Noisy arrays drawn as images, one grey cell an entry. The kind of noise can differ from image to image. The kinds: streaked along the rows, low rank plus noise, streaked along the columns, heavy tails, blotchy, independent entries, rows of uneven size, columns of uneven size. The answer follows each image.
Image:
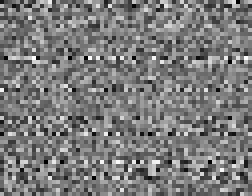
rows of uneven size
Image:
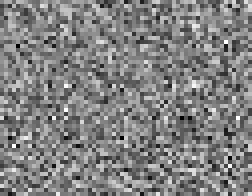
low rank plus noise
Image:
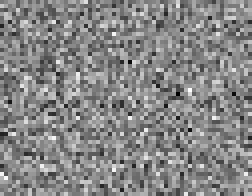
low rank plus noise
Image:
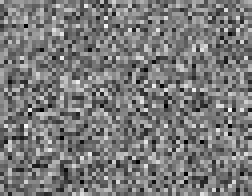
low rank plus noise
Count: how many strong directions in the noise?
five to eight
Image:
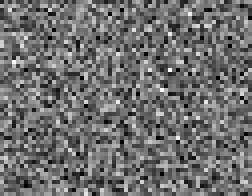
independent entries
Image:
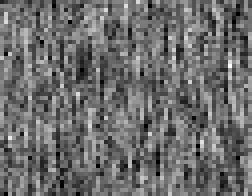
streaked along the columns
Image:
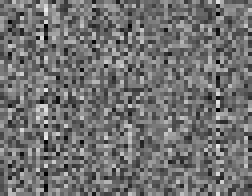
columns of uneven size
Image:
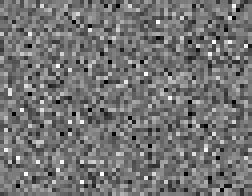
heavy tails
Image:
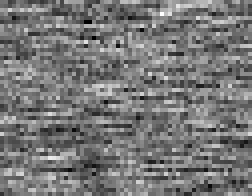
streaked along the rows
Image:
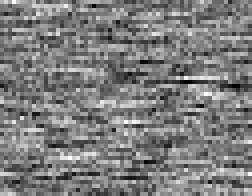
streaked along the rows
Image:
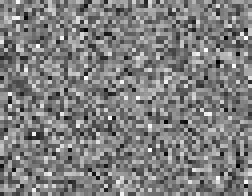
independent entries
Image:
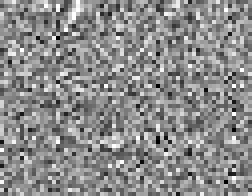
low rank plus noise
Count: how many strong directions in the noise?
three or four
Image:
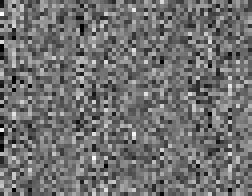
columns of uneven size
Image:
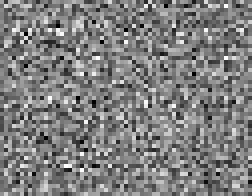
low rank plus noise
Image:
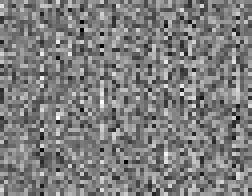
columns of uneven size
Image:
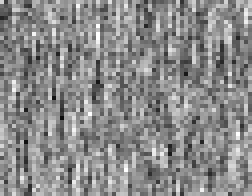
streaked along the columns
